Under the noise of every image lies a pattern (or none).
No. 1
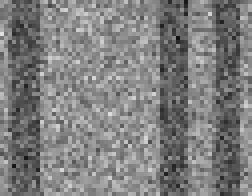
bands of columns
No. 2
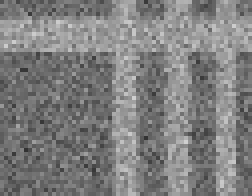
bands of rows crossing bands of columns
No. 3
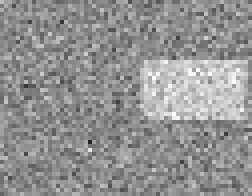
one block
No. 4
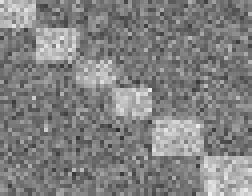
blocks along the diagonal
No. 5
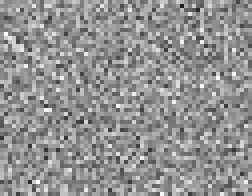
only noise
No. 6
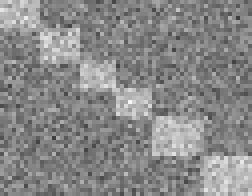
blocks along the diagonal
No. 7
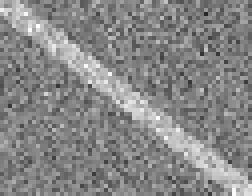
a diagonal band
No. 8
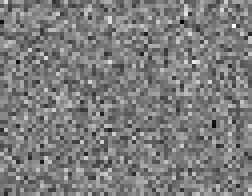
only noise
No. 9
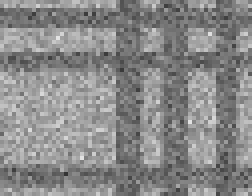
bands of rows crossing bands of columns
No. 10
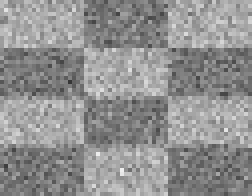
a checkerboard
